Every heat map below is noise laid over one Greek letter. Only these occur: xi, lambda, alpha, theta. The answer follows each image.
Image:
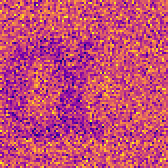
dark alpha
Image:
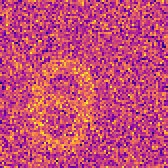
light theta
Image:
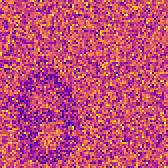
dark theta
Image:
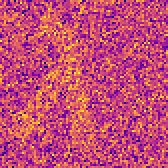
light lambda
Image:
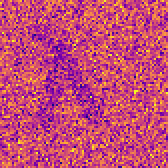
dark lambda
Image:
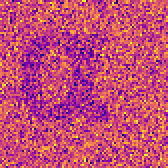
dark alpha
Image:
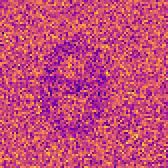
dark theta
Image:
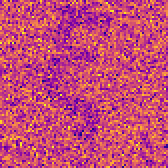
dark xi
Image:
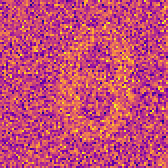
light theta
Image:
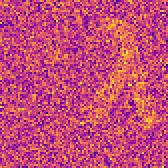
light lambda
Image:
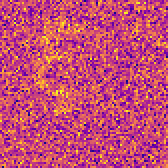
light xi
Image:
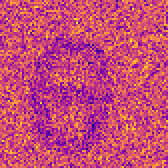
dark theta
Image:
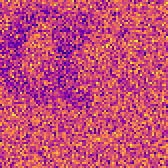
dark alpha
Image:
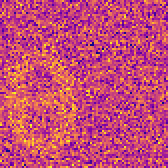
light theta
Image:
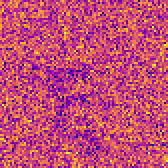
dark xi
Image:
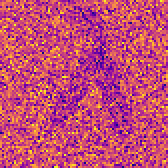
dark lambda
